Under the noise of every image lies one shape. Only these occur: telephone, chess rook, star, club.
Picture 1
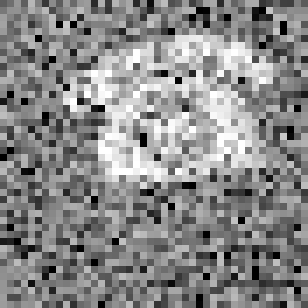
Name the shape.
telephone
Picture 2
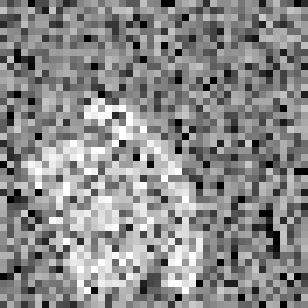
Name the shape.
telephone
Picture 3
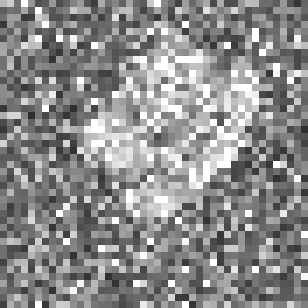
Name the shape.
telephone
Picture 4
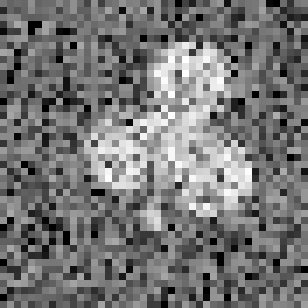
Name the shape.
club
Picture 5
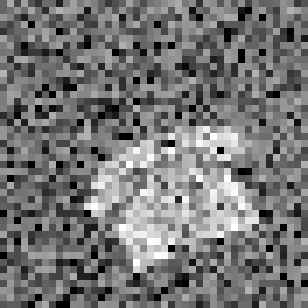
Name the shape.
telephone
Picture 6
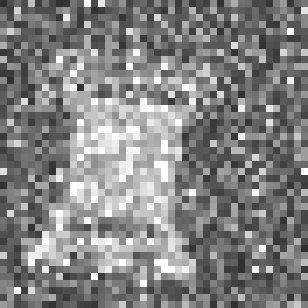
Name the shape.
chess rook
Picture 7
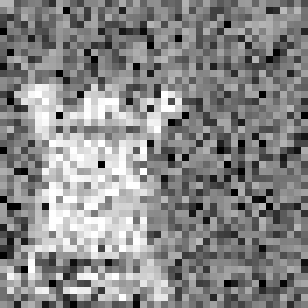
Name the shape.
chess rook
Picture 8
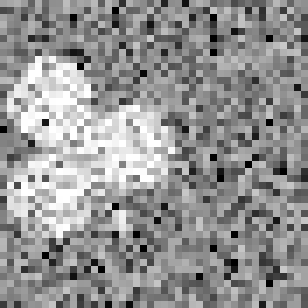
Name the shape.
club
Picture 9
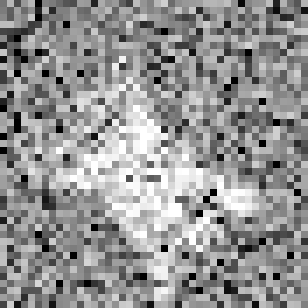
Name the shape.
chess rook
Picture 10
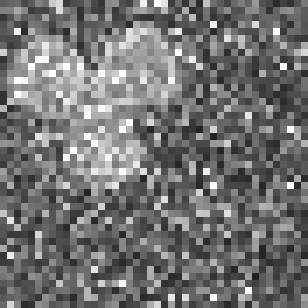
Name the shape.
club
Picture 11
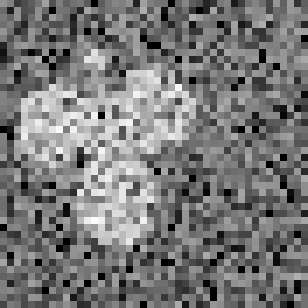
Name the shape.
club
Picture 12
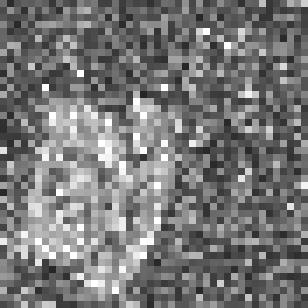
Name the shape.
telephone
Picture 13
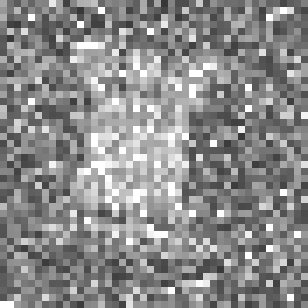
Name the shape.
chess rook
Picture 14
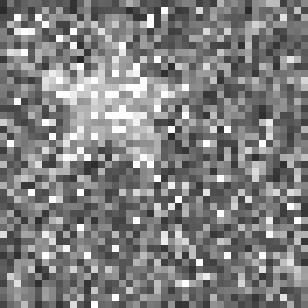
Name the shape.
star
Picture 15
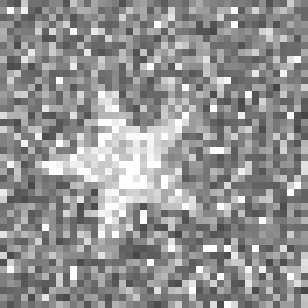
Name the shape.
star
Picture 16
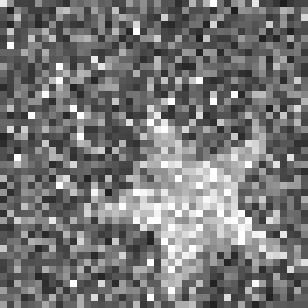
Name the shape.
star
